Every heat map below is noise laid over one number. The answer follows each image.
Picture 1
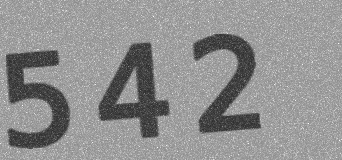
542
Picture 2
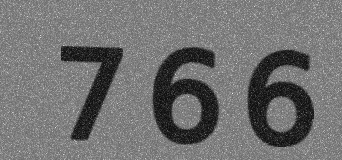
766
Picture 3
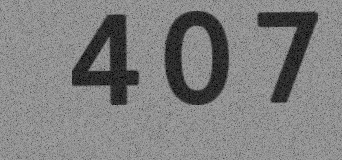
407
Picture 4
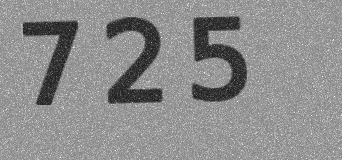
725
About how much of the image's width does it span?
two thirds
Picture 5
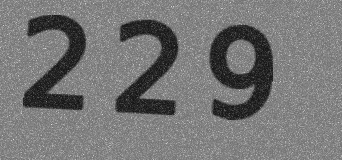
229
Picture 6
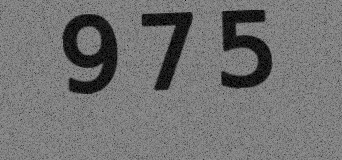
975
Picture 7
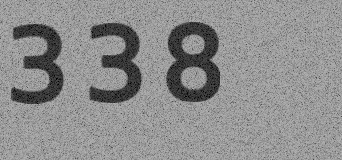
338
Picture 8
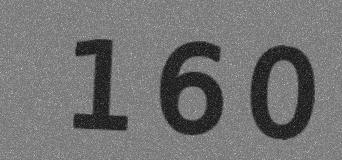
160
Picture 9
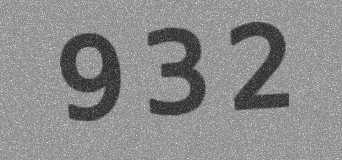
932
